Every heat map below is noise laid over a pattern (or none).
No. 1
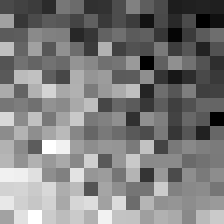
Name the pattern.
a smooth slope
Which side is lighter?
bottom left
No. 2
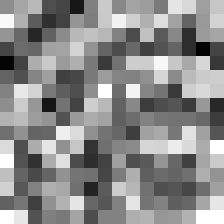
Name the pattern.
rings round one point
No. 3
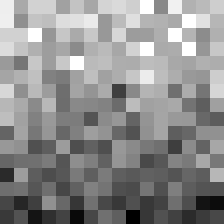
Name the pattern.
a smooth slope
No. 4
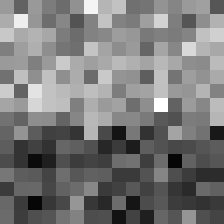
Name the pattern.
a sharp edge
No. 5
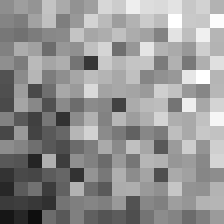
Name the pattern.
a smooth slope
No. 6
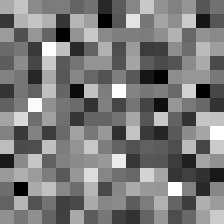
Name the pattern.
only noise
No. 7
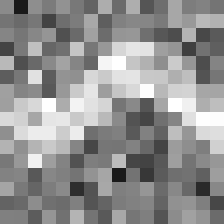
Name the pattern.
a wavy band
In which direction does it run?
left to right
